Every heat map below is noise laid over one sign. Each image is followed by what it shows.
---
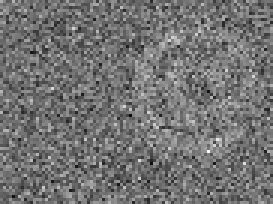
at sign
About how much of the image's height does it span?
two thirds
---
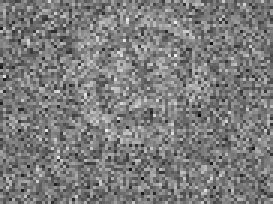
at sign
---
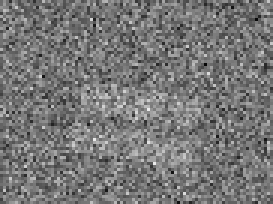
equals sign
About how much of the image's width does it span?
half
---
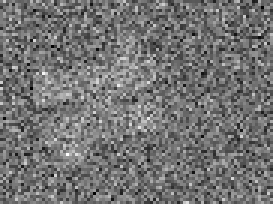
not-equal sign
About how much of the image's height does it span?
two thirds
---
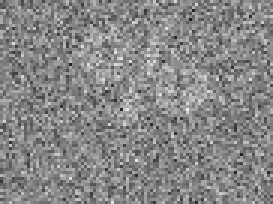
percent sign
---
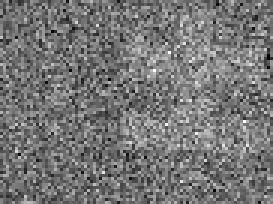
plus-minus sign
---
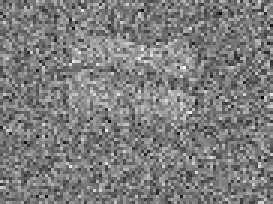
equals sign
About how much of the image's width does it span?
half
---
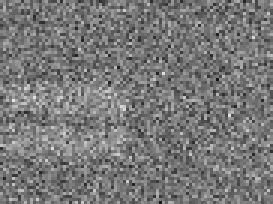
equals sign
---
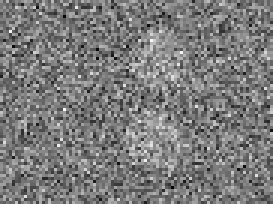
colon
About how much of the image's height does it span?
two thirds
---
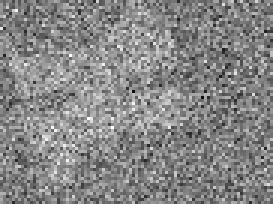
not-equal sign
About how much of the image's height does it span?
nearly all
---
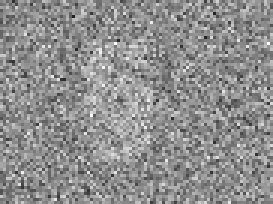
section sign
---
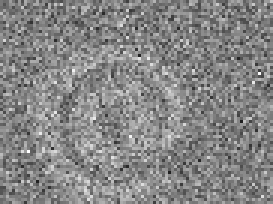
at sign
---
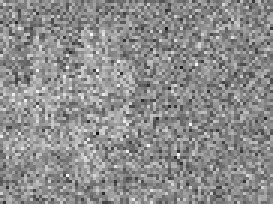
hash sign
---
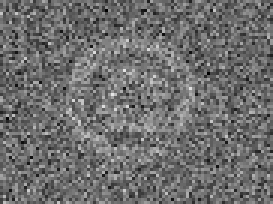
at sign
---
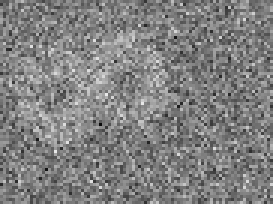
infinity sign
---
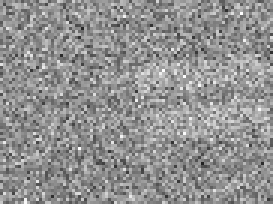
equals sign
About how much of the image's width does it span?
half
